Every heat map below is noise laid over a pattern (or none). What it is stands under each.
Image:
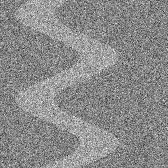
a wavy band
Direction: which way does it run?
top to bottom
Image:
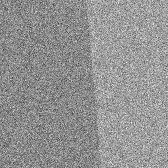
a sharp edge
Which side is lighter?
right
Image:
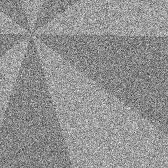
spokes from one point
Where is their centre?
top left
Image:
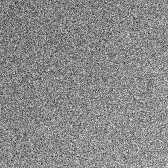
a smooth slope
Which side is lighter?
bottom right
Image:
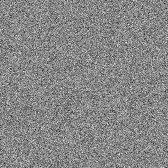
only noise
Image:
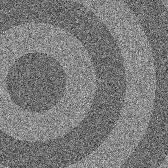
rings round one point
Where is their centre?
middle left
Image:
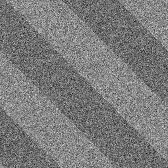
diagonal stripes
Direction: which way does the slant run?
top left to bottom right
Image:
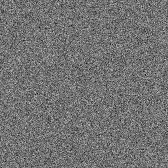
only noise
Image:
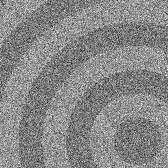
rings round one point
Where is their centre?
bottom right
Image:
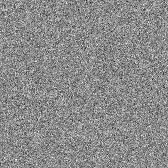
only noise
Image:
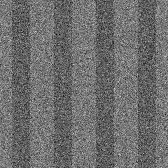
vertical stripes
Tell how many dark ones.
4
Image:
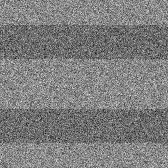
horizontal stripes
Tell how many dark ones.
2
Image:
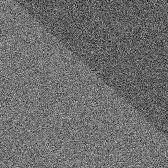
a sharp edge
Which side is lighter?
bottom left
